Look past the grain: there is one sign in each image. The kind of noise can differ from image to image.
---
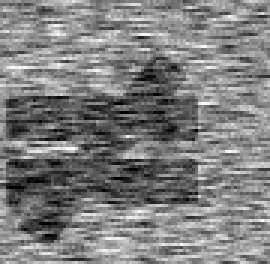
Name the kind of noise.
streaked along the rows
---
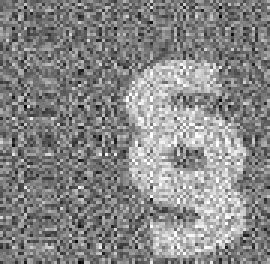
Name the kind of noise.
low rank plus noise
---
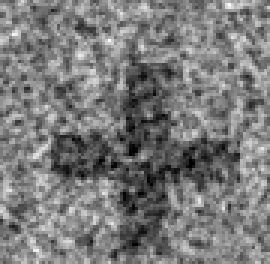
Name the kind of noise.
blotchy
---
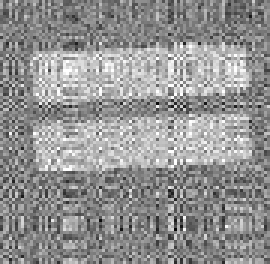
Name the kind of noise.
low rank plus noise
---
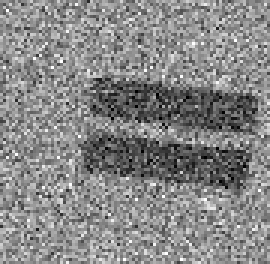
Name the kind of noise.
independent entries
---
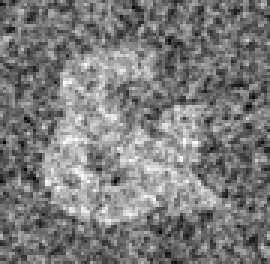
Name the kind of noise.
blotchy
